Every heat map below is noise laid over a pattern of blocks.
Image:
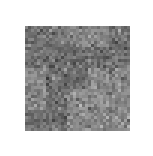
mirrored about the diagonal from the top left
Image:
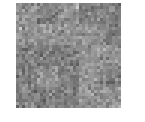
mirrored about the diagonal from the bottom left
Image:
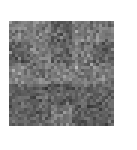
left and right mirror each other
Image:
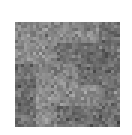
no symmetry
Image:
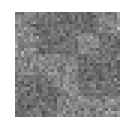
mirrored about the diagonal from the bottom left
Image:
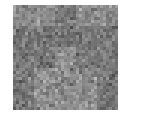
left and right mirror each other
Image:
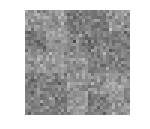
mirrored about the diagonal from the bottom left
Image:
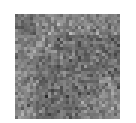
mirrored about the diagonal from the top left
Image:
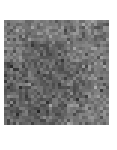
mirrored about the diagonal from the bottom left
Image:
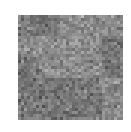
no symmetry
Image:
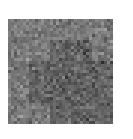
mirrored about the diagonal from the top left
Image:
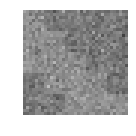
mirrored about the diagonal from the bottom left
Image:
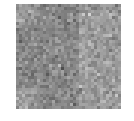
top and bottom mirror each other
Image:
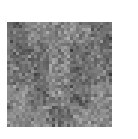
left and right mirror each other
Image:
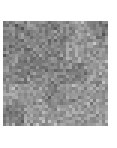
mirrored about the diagonal from the top left
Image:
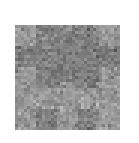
left and right mirror each other
